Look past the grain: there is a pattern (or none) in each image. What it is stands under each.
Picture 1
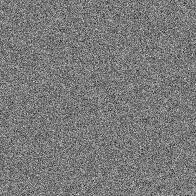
only noise
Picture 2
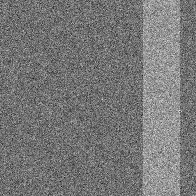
one vertical stripe
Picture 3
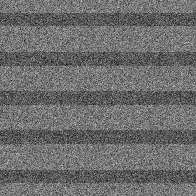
horizontal stripes
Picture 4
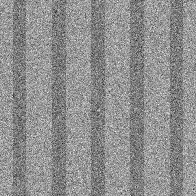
vertical stripes
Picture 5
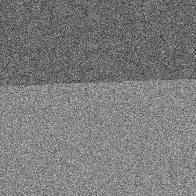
a sharp edge
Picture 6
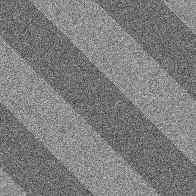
diagonal stripes
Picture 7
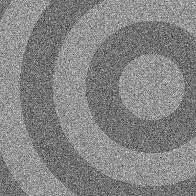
rings round one point
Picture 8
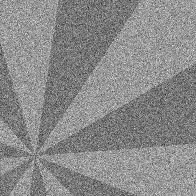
spokes from one point
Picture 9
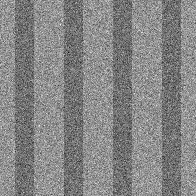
vertical stripes
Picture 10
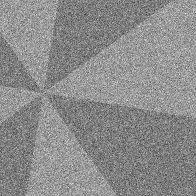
spokes from one point
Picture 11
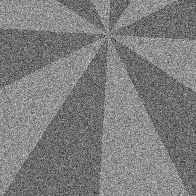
spokes from one point
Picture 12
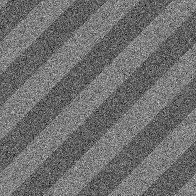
diagonal stripes
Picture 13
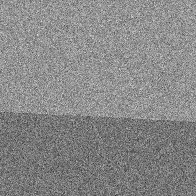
a sharp edge
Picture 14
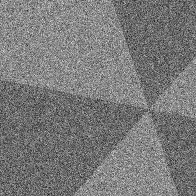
spokes from one point
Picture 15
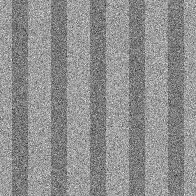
vertical stripes
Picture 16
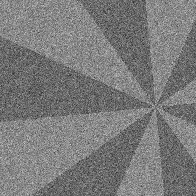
spokes from one point
